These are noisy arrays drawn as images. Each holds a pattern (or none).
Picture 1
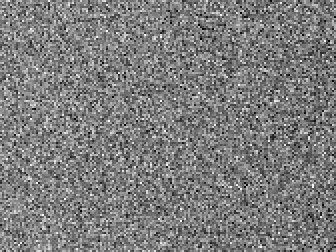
a smooth slope
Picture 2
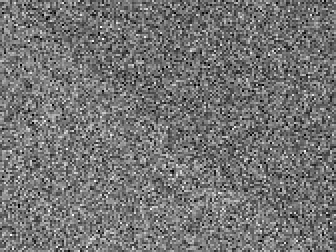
a sharp edge
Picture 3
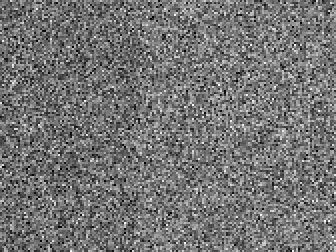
a sharp edge
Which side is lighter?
right
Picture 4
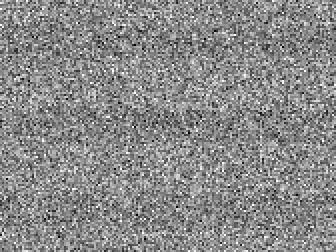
horizontal stripes
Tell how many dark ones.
3
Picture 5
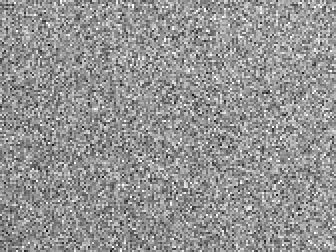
a smooth slope
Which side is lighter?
top right
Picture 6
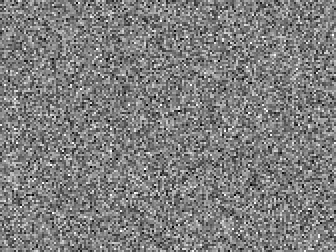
only noise
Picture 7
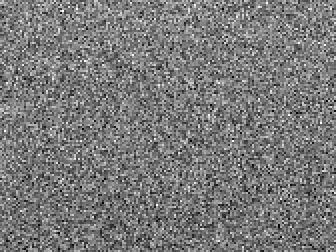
a smooth slope
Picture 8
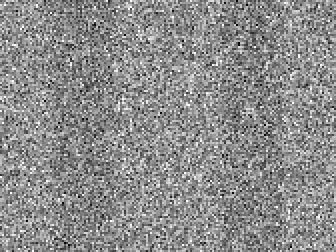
vertical stripes
